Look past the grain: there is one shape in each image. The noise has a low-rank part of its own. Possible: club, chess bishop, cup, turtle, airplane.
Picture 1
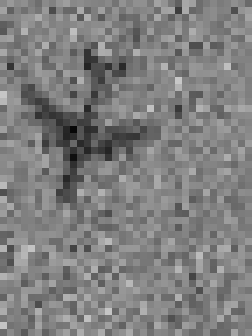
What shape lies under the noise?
airplane
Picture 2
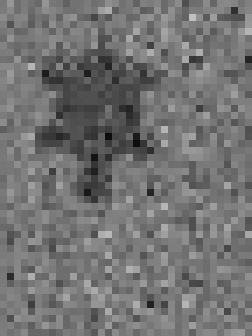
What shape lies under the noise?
turtle
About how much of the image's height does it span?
half
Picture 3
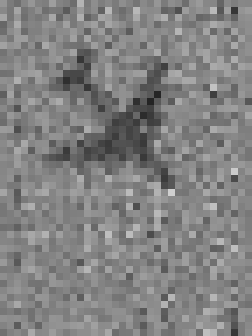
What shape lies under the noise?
airplane
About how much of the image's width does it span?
half
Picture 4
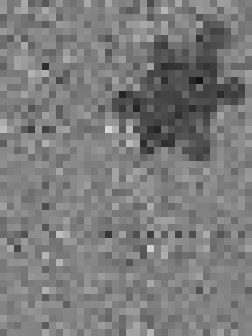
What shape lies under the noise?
turtle
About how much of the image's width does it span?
half
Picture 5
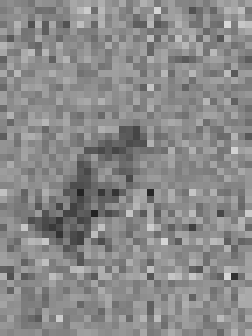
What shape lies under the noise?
chess bishop
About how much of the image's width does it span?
half
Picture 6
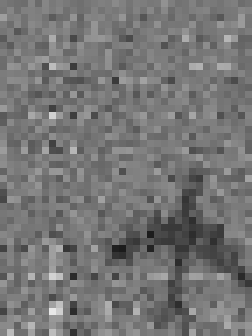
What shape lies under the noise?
airplane
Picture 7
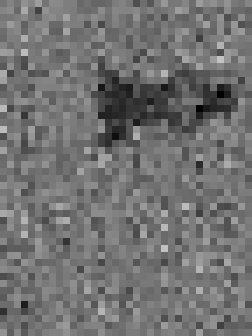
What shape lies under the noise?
chess bishop
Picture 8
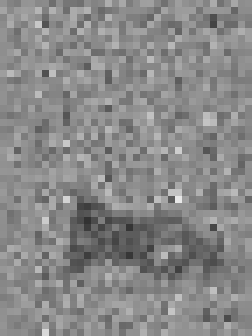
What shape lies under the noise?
chess bishop
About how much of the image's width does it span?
two thirds
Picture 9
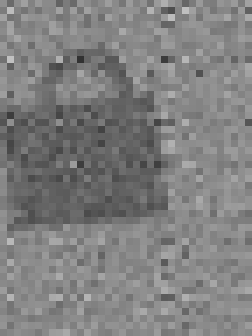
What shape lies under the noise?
cup
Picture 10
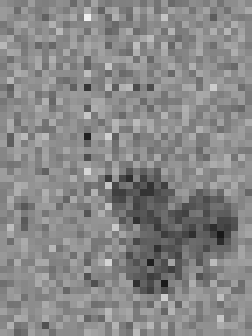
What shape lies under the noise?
club
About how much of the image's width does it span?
half
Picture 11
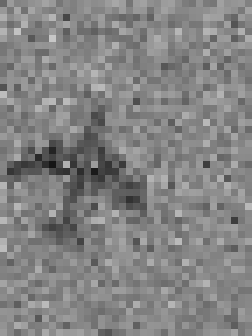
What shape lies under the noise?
airplane
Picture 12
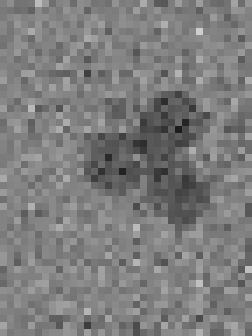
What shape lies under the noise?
club
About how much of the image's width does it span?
half
